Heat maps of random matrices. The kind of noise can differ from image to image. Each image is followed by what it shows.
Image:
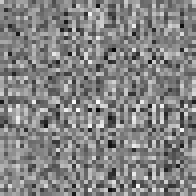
low rank plus noise
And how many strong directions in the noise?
two
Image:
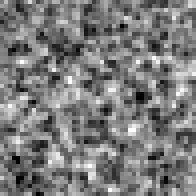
blotchy
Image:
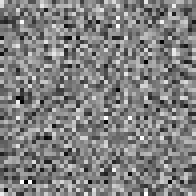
low rank plus noise
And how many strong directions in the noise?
five to eight
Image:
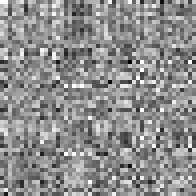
low rank plus noise
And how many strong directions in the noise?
two
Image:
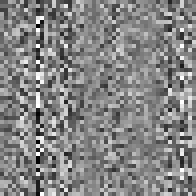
columns of uneven size
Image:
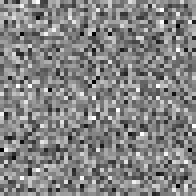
low rank plus noise
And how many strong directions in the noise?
five to eight
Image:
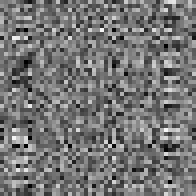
low rank plus noise
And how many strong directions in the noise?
two
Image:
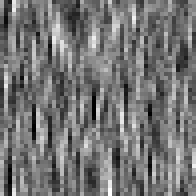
streaked along the columns
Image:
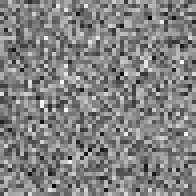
independent entries
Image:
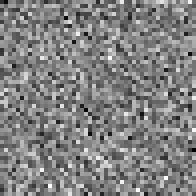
independent entries
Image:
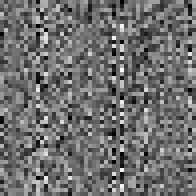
columns of uneven size
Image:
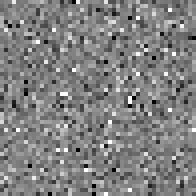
heavy tails
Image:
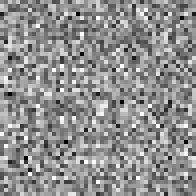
low rank plus noise
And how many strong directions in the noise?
five to eight
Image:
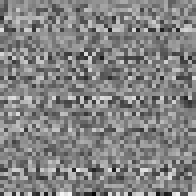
rows of uneven size
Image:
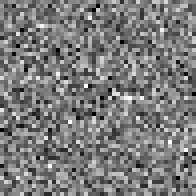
independent entries
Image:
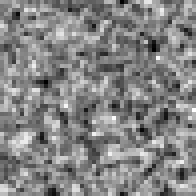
blotchy
